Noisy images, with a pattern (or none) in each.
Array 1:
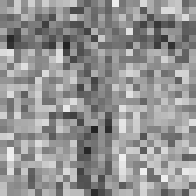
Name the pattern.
bands of rows crossing bands of columns
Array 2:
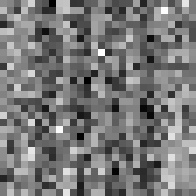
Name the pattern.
bands of columns
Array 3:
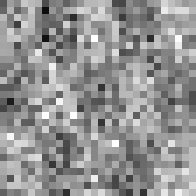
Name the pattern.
a checkerboard
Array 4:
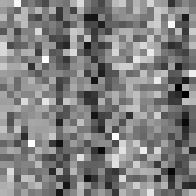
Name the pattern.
bands of columns
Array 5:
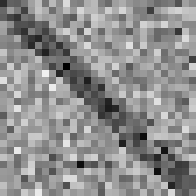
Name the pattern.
a diagonal band
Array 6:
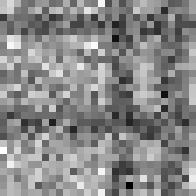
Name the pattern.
bands of rows crossing bands of columns
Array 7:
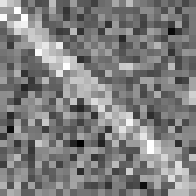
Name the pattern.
a diagonal band
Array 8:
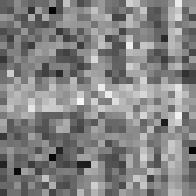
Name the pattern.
bands of rows crossing bands of columns
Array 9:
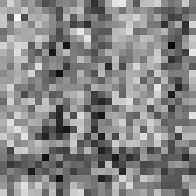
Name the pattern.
bands of rows crossing bands of columns
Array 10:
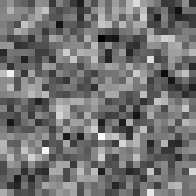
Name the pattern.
a checkerboard
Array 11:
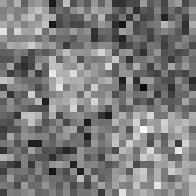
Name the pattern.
blocks along the diagonal
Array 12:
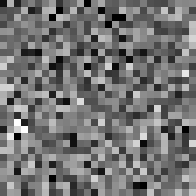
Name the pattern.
only noise
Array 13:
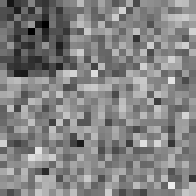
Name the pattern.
one block
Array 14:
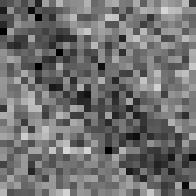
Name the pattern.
a diagonal band
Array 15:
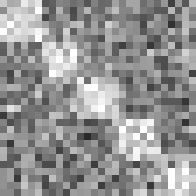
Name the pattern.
blocks along the diagonal
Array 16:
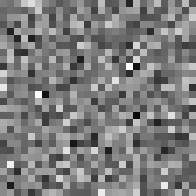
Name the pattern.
only noise
